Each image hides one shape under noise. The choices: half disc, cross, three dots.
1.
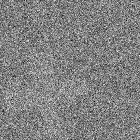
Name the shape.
cross
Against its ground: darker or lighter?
lighter
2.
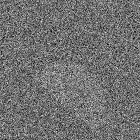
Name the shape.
half disc
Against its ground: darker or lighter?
lighter
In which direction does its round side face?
up and right
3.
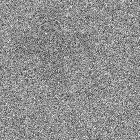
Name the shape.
cross
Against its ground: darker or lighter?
darker
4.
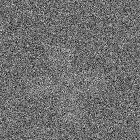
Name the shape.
cross
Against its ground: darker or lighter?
lighter
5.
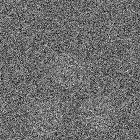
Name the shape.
three dots
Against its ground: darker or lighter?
lighter
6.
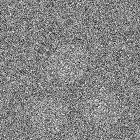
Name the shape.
three dots
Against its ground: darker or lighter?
lighter
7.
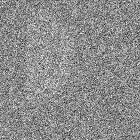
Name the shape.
half disc
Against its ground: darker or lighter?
lighter
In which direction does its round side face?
right
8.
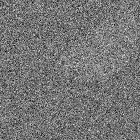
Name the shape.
half disc
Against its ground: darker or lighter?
lighter
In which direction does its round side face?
down and right
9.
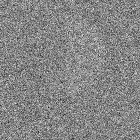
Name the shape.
half disc
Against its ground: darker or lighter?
lighter
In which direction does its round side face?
right
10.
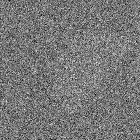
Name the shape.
half disc
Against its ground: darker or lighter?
lighter
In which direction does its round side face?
up and left
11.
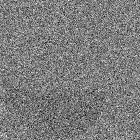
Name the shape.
half disc
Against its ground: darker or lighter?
darker
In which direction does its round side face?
down
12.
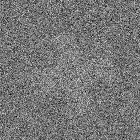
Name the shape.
cross
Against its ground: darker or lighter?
lighter
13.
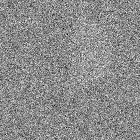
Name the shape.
half disc
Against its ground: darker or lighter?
lighter
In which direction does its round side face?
right
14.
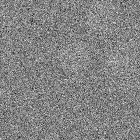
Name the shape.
three dots
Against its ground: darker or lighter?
lighter
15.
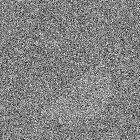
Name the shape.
half disc
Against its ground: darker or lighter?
lighter
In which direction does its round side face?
down and right
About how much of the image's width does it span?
half
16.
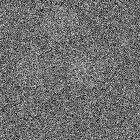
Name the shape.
three dots
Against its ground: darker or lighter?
lighter
